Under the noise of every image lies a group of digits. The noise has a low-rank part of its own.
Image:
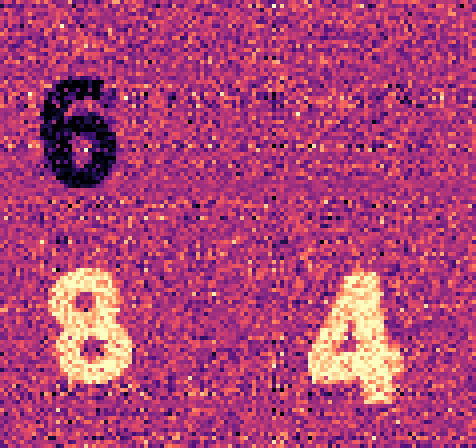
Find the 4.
bottom right
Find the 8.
bottom left
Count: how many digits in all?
3
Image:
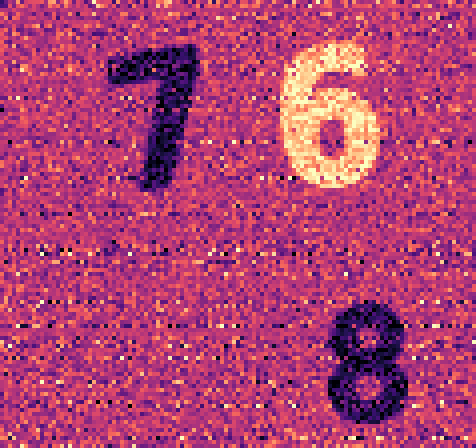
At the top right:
6
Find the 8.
bottom right
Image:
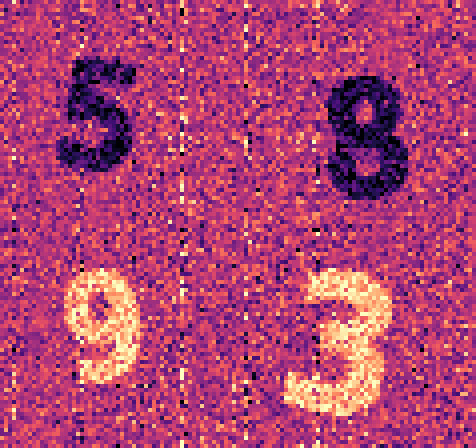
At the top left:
5
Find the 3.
bottom right
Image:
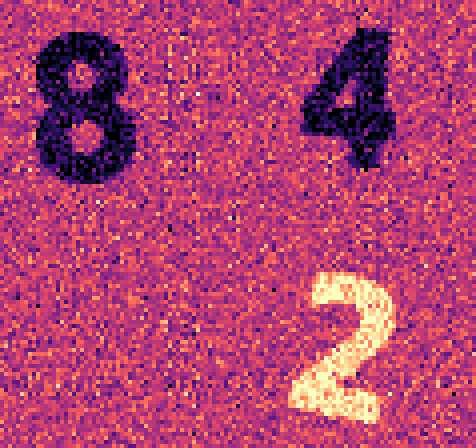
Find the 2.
bottom right
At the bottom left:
nothing
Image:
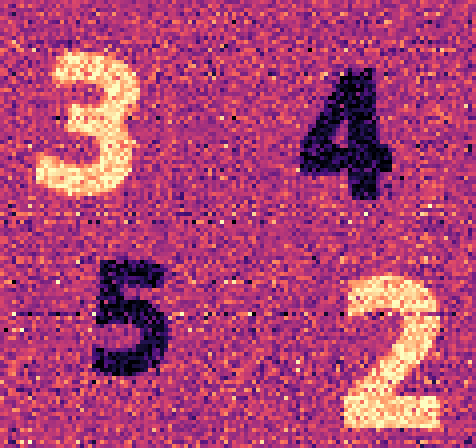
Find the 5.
bottom left
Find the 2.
bottom right
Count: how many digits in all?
4
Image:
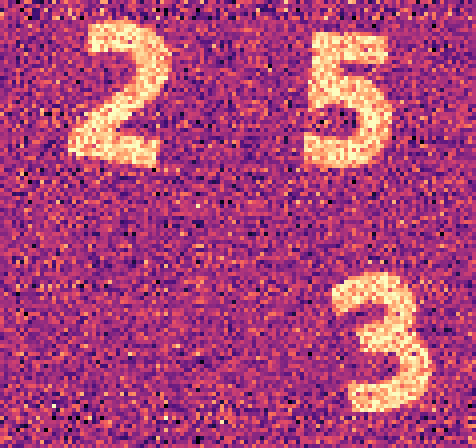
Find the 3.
bottom right
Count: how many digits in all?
3
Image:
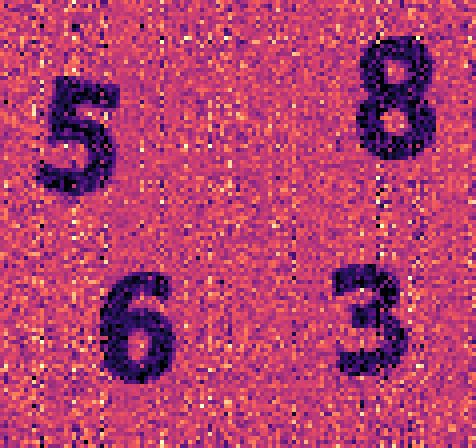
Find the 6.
bottom left
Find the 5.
top left
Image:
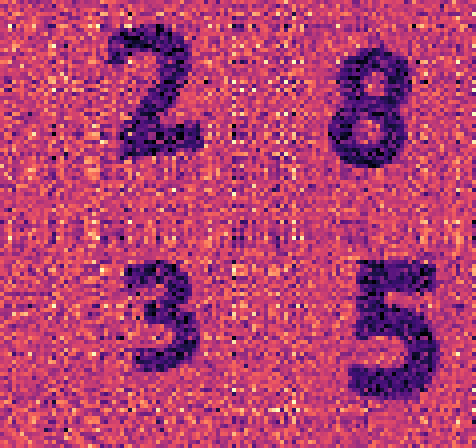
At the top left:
2
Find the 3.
bottom left
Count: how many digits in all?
4
